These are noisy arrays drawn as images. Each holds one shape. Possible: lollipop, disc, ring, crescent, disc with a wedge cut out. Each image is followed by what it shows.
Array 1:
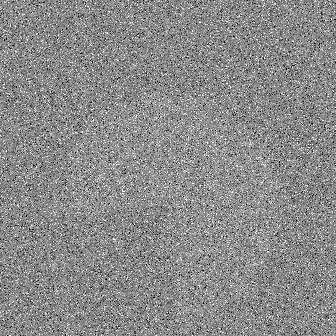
light disc with a wedge cut out
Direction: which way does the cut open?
down and left
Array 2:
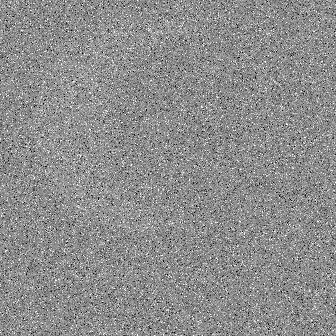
light crescent
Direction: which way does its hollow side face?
right
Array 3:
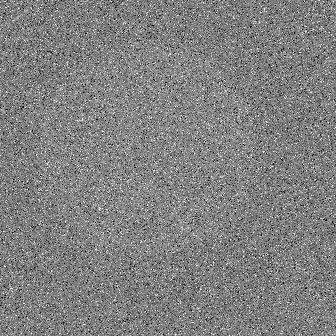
light disc
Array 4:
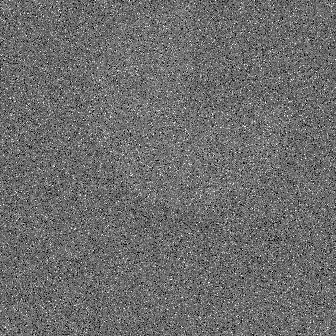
light disc with a wedge cut out
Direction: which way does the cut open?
up and right
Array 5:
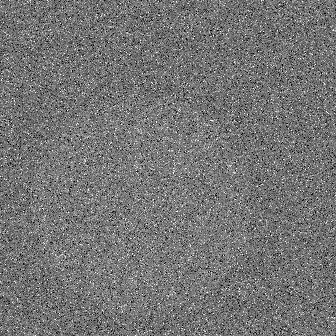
light disc
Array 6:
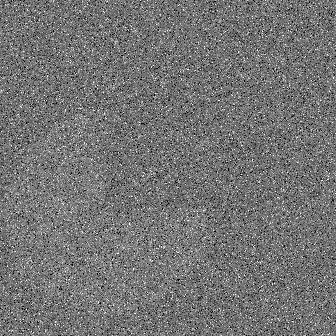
light disc with a wedge cut out
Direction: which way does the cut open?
up and right
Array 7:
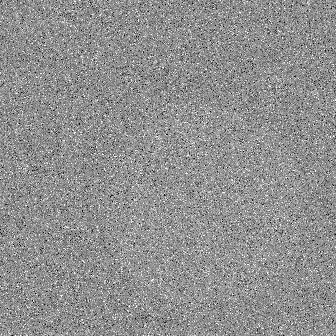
light disc
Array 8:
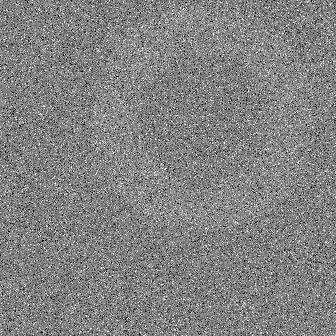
light ring
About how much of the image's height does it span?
two thirds
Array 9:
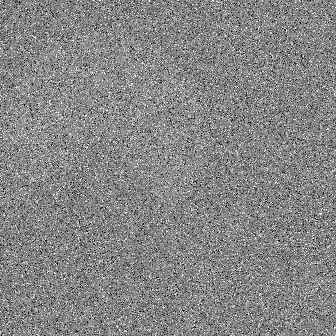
light disc with a wedge cut out
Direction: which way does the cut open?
down
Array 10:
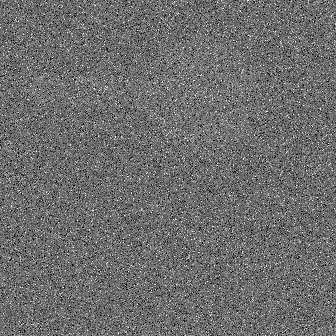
light lollipop
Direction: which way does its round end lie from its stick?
right
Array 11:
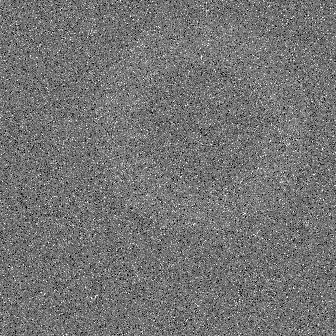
light ring
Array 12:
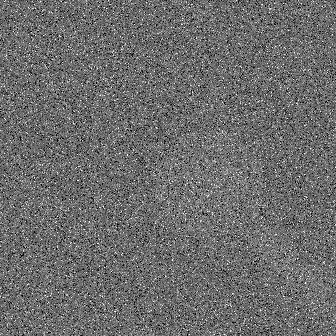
light lollipop
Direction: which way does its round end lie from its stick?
up and left
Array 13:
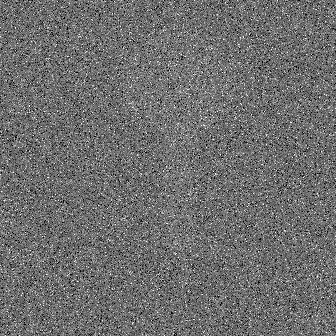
light lollipop
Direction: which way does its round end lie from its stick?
up
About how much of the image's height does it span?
two thirds
